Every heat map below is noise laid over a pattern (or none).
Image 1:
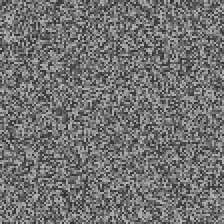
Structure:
only noise
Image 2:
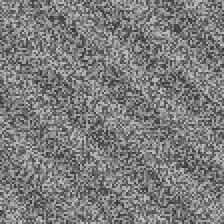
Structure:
diagonal stripes
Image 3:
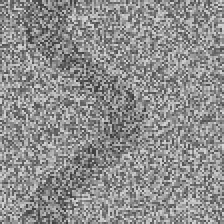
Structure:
a wavy band
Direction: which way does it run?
top to bottom
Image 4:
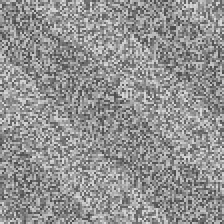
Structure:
diagonal stripes
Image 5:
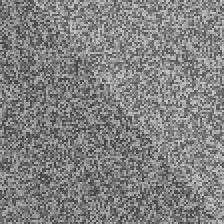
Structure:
a sharp edge
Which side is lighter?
top right
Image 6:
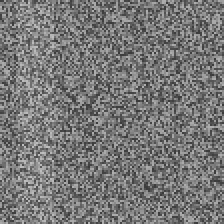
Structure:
one vertical stripe
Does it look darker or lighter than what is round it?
lighter
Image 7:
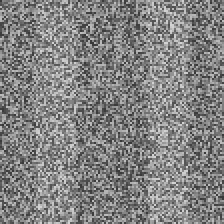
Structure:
vertical stripes
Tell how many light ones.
2
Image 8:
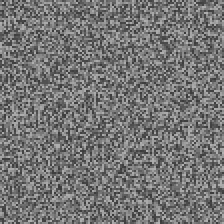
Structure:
only noise
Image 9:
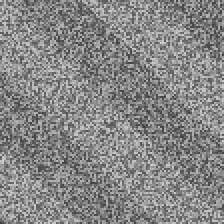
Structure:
diagonal stripes
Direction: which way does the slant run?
top left to bottom right
